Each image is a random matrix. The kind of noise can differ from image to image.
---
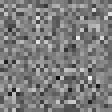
low rank plus noise
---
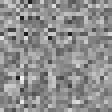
low rank plus noise
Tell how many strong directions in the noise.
two
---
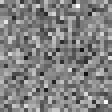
independent entries
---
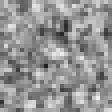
blotchy
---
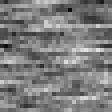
streaked along the rows
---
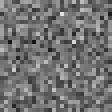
independent entries
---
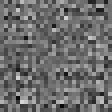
low rank plus noise
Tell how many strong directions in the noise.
two
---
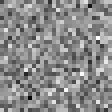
independent entries
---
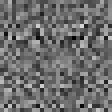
low rank plus noise
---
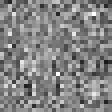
low rank plus noise
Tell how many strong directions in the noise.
three or four
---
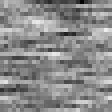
streaked along the rows
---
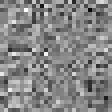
low rank plus noise
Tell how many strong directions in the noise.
two
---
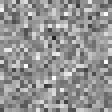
independent entries
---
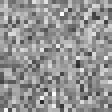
independent entries
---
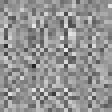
low rank plus noise
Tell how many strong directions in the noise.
one
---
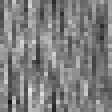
streaked along the columns
